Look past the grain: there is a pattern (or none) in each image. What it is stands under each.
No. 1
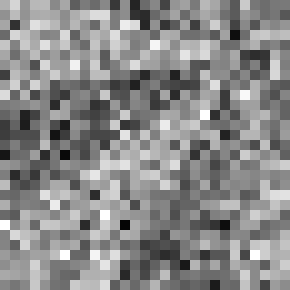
spokes from one point
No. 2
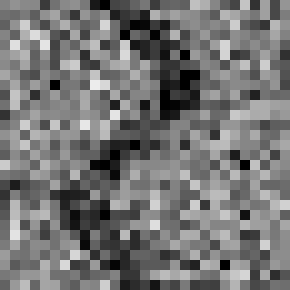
a wavy band
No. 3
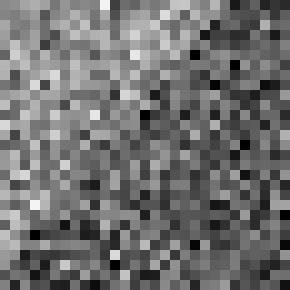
a sharp edge
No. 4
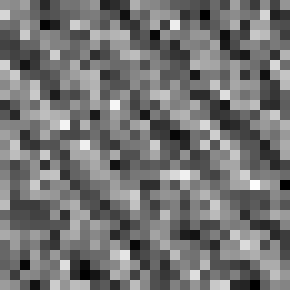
diagonal stripes
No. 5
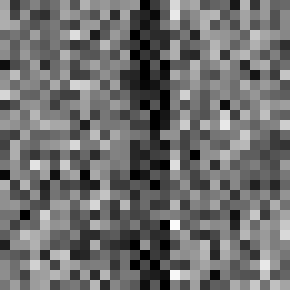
one vertical stripe
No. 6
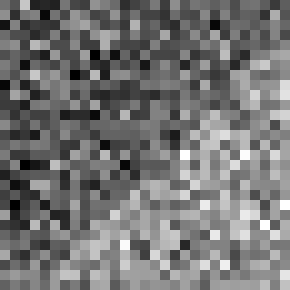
a sharp edge
